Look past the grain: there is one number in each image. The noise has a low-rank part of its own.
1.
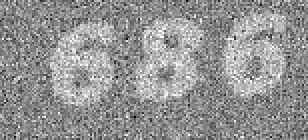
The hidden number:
686
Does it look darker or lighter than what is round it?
lighter
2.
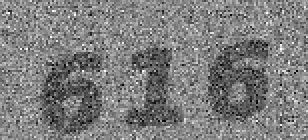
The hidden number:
616
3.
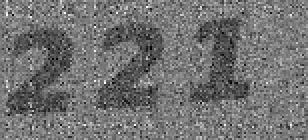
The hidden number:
221
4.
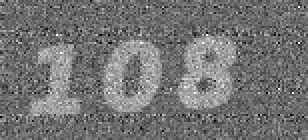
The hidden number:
108
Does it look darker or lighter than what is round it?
lighter
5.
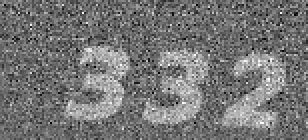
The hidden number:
332
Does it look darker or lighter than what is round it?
lighter
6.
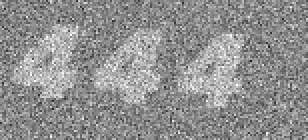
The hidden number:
444
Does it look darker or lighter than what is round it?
lighter
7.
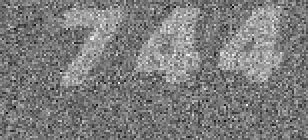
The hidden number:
744
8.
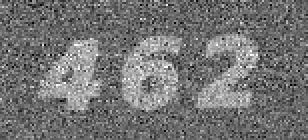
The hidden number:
462
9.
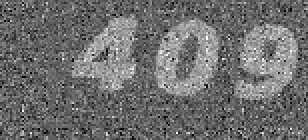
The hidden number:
409
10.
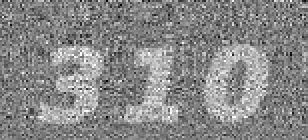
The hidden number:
310
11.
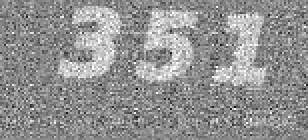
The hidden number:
351
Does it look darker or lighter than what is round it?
lighter
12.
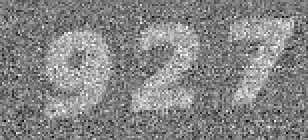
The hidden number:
927
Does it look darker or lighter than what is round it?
lighter
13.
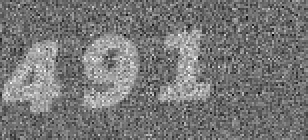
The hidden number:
491
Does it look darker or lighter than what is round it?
lighter
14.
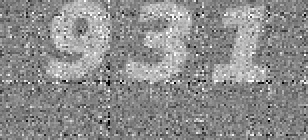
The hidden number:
931
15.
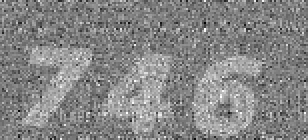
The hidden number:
746
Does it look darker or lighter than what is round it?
lighter
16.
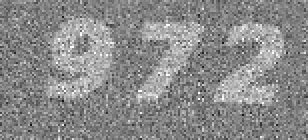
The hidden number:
972
